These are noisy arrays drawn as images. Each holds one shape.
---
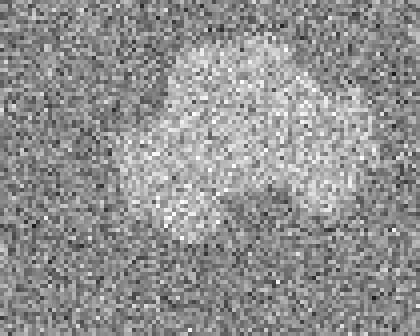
car
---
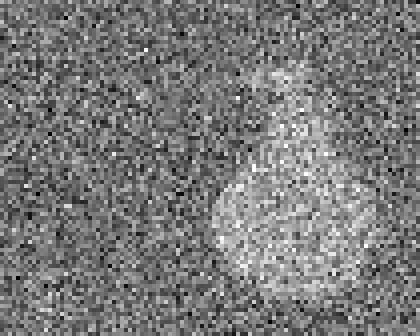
pear
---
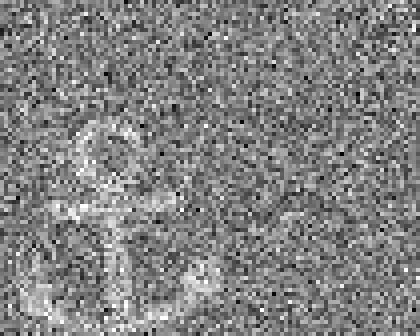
anchor
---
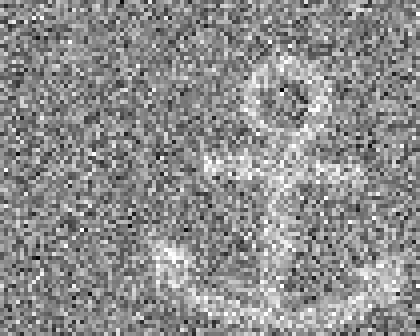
anchor
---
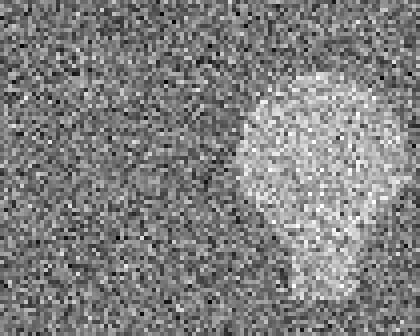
light bulb
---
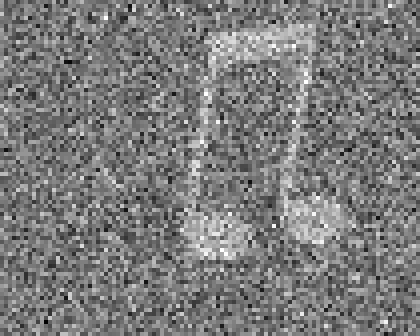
pair of musical notes
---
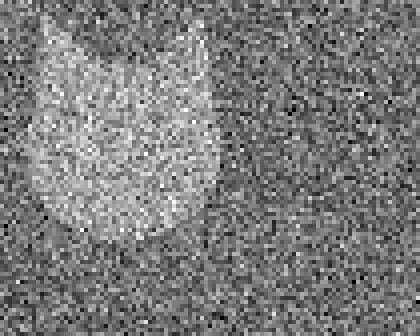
cat's head
